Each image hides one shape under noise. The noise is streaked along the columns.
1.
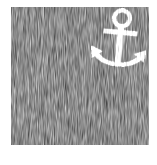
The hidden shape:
anchor
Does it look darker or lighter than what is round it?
lighter
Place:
top right
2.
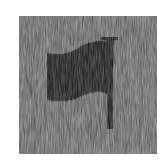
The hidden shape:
flag
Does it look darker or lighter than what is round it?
darker
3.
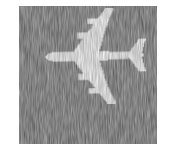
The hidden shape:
airplane
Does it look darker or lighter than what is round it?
lighter
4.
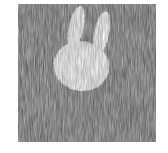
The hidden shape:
rabbit's head
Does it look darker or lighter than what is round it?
lighter
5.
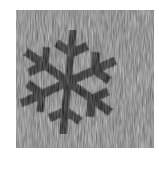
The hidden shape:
snowflake
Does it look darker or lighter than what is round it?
darker
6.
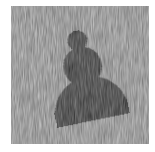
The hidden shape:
chess pawn
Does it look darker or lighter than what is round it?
darker
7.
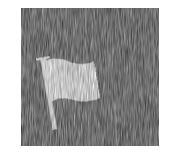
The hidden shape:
flag
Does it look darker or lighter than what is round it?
lighter
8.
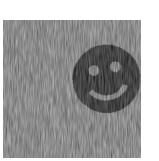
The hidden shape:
smiling face
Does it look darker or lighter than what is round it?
darker
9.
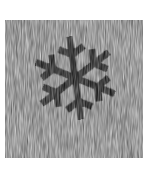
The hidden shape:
snowflake
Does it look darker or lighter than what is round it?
darker
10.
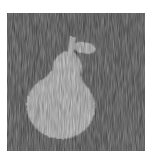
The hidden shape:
pear
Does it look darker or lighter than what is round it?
lighter
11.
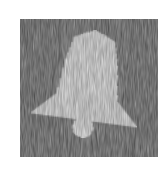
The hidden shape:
bell
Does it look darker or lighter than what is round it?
lighter
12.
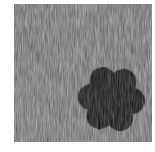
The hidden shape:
flower
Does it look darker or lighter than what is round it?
darker
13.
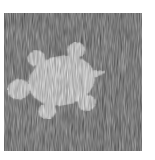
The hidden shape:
turtle
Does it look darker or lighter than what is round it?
lighter
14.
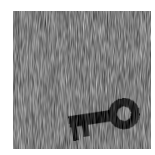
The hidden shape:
key
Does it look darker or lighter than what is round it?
darker
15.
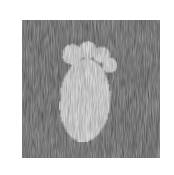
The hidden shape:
footprint
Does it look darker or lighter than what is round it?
lighter
